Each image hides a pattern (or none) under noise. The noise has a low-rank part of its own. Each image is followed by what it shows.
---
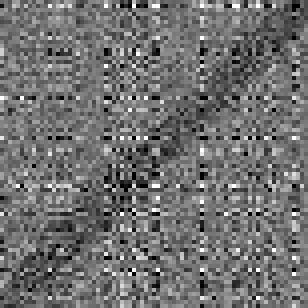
a diagonal band
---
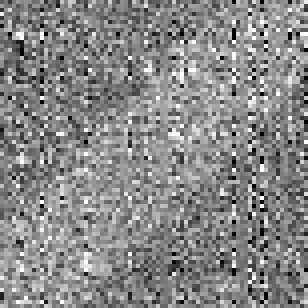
a diagonal band
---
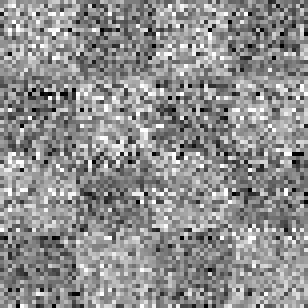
a checkerboard
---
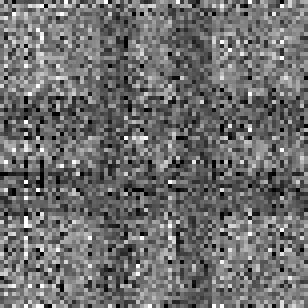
bands of rows crossing bands of columns
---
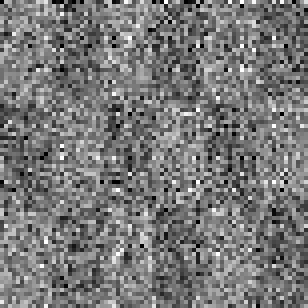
a checkerboard
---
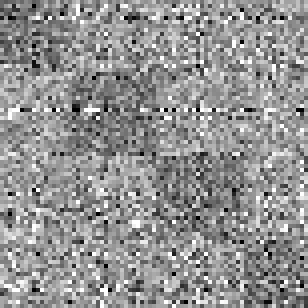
blocks along the diagonal
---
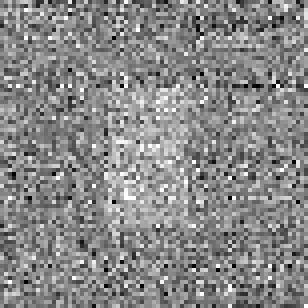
one block
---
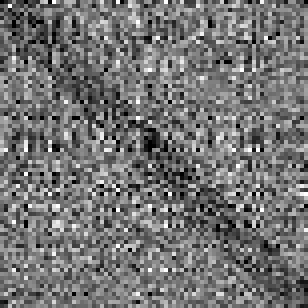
a diagonal band
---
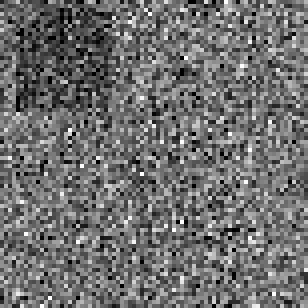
one block
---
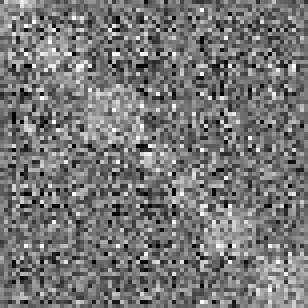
blocks along the diagonal
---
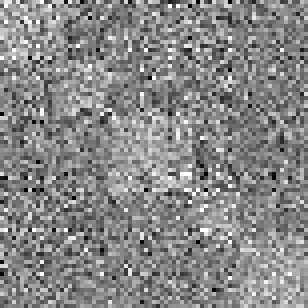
blocks along the diagonal
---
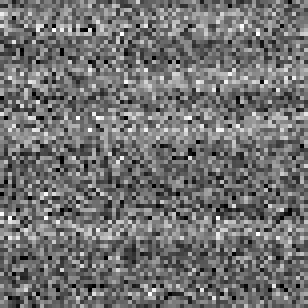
bands of rows
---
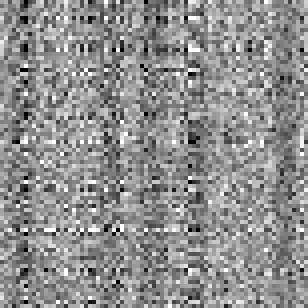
bands of columns
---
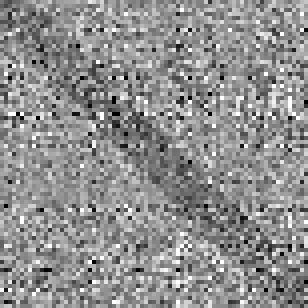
a diagonal band
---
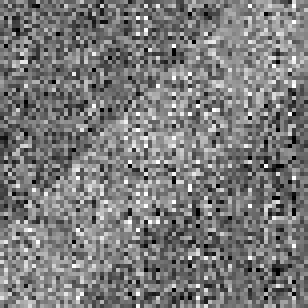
a diagonal band
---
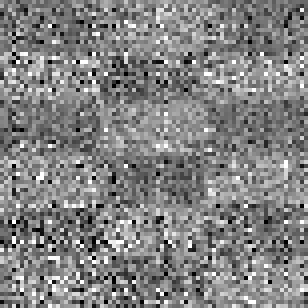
a checkerboard
